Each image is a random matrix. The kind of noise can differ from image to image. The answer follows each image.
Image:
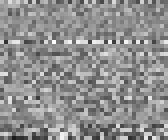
rows of uneven size
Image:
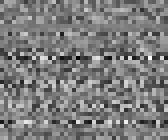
rows of uneven size
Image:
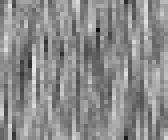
streaked along the columns
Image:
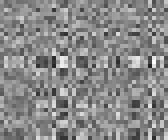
low rank plus noise
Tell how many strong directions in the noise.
one
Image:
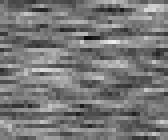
streaked along the rows
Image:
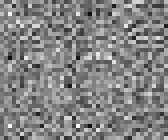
low rank plus noise
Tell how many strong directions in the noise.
three or four
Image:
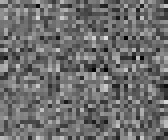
low rank plus noise
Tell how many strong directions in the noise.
two
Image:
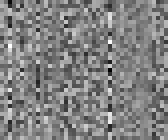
columns of uneven size
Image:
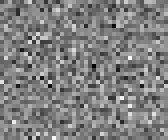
low rank plus noise
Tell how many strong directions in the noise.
five to eight
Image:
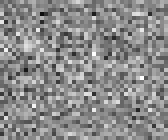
low rank plus noise
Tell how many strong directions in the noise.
five to eight
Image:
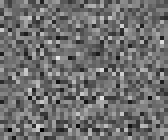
low rank plus noise
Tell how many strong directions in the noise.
five to eight
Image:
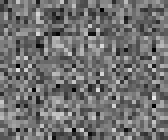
low rank plus noise
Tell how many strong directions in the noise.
two
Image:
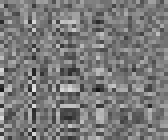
low rank plus noise
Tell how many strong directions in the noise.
one
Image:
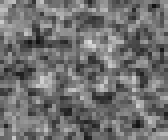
blotchy
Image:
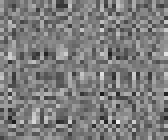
low rank plus noise
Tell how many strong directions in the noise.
two
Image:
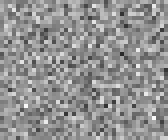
independent entries
